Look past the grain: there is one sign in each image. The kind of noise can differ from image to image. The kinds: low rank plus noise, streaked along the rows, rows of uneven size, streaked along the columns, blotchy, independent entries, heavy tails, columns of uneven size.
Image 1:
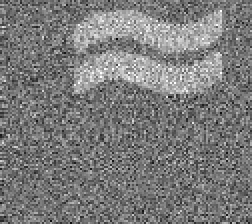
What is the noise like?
low rank plus noise
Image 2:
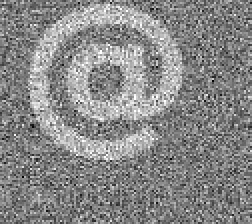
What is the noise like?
low rank plus noise
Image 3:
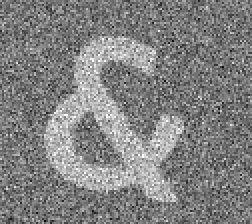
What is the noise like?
independent entries
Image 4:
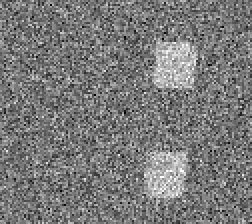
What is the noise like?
independent entries
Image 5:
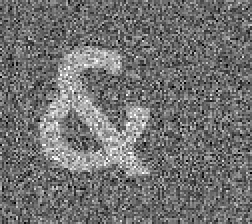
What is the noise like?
low rank plus noise
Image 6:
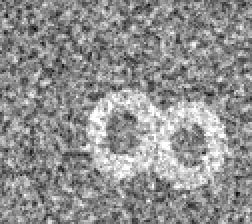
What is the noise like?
blotchy
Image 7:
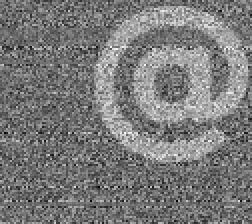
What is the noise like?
rows of uneven size
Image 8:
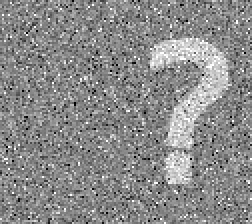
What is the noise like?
heavy tails
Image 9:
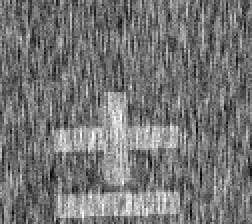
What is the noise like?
streaked along the columns
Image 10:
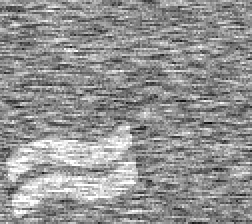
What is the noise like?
streaked along the rows
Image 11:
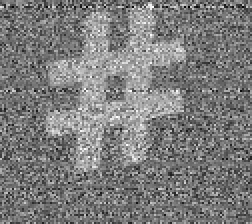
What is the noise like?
rows of uneven size
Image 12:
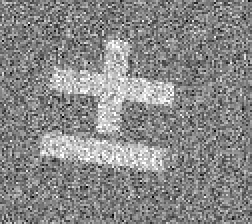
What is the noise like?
low rank plus noise
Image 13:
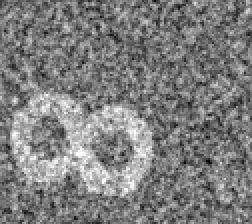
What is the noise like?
blotchy
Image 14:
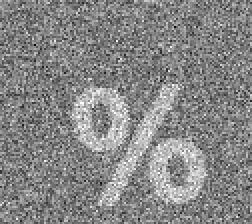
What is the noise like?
independent entries
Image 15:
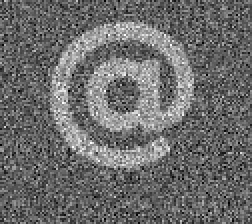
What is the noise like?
low rank plus noise
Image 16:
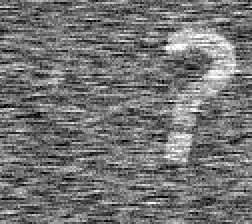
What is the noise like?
streaked along the rows
